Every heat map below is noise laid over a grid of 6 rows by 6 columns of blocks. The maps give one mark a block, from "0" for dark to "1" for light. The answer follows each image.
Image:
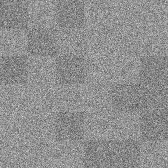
0 1 0 1 1 1
1 0 1 1 1 1
0 1 0 1 1 0
1 1 1 1 0 0
1 1 0 1 1 0
1 1 1 0 0 1
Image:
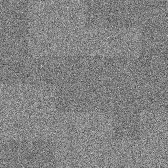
0 1 1 0 0 0
0 1 1 1 1 0
0 0 0 0 0 0
1 1 0 0 0 0
1 1 1 1 0 1
0 0 1 1 1 1
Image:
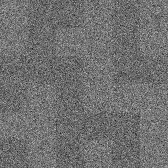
1 0 0 1 0 1
1 0 1 1 0 1
0 0 0 1 0 0
0 1 0 1 1 1
1 1 0 0 0 1
0 1 0 1 0 1
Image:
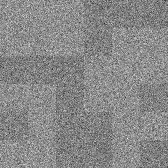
1 1 1 0 0 0
1 1 1 0 1 1
0 0 0 1 1 1
1 1 0 1 1 0
0 1 0 0 1 1
1 1 0 0 1 0
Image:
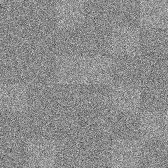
0 0 1 0 0 1
0 0 0 0 1 0
0 0 1 1 0 0
1 0 0 0 1 0
0 0 0 0 0 1
0 1 0 0 1 0
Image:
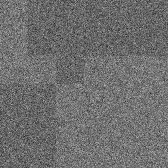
1 0 0 0 0 0
1 0 0 0 0 0
1 1 0 1 1 1
0 0 1 1 1 1
0 0 1 1 1 1
0 0 1 1 1 1
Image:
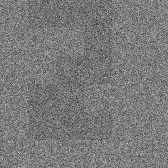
1 0 0 0 1 1
1 1 1 0 1 1
1 1 0 0 1 1
1 0 0 1 1 1
1 0 0 0 1 1
1 1 1 1 1 1
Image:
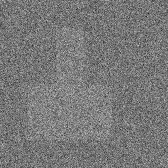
0 0 0 0 0 0
0 0 1 0 0 0
0 0 1 0 0 0
0 1 1 1 0 0
0 1 1 1 0 0
0 0 0 0 0 0
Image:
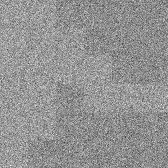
1 1 0 0 0 0
1 1 1 0 0 0
1 1 1 1 0 0
1 1 0 1 1 1
1 1 0 0 0 0
1 0 0 0 0 0
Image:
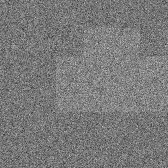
0 0 0 0 0 0
0 0 0 1 1 0
0 0 1 1 1 1
0 0 1 1 1 1
0 0 0 0 0 0
0 0 0 0 0 0
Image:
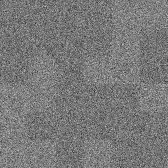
0 0 0 0 1 1
0 0 0 0 1 0
0 1 0 1 1 0
1 1 0 0 0 1
1 0 0 0 0 0
1 1 0 1 0 0
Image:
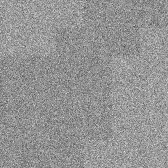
1 1 1 0 0 0
1 1 0 0 0 1
0 0 0 0 1 1
0 0 0 0 1 1
0 0 0 0 1 1
0 0 0 1 1 1
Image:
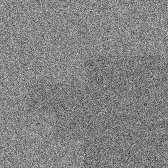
1 1 1 1 1 1
1 1 1 1 1 1
1 1 1 0 0 0
1 0 0 0 0 0
1 1 0 0 0 0
1 1 1 0 0 0
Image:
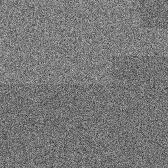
1 1 1 1 1 0
1 1 1 1 1 1
1 1 1 1 0 0
0 0 0 0 0 0
0 0 0 0 0 0
0 0 0 0 0 0
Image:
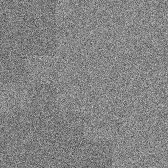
0 0 1 1 1 1
0 0 1 1 1 1
0 1 1 1 1 1
1 0 1 1 1 1
0 0 0 1 1 1
0 0 0 0 1 1
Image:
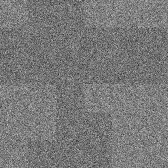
1 0 0 1 1 1
0 0 0 0 0 0
0 0 0 0 0 0
1 1 0 1 1 1
1 1 0 0 1 1
1 0 0 0 1 1
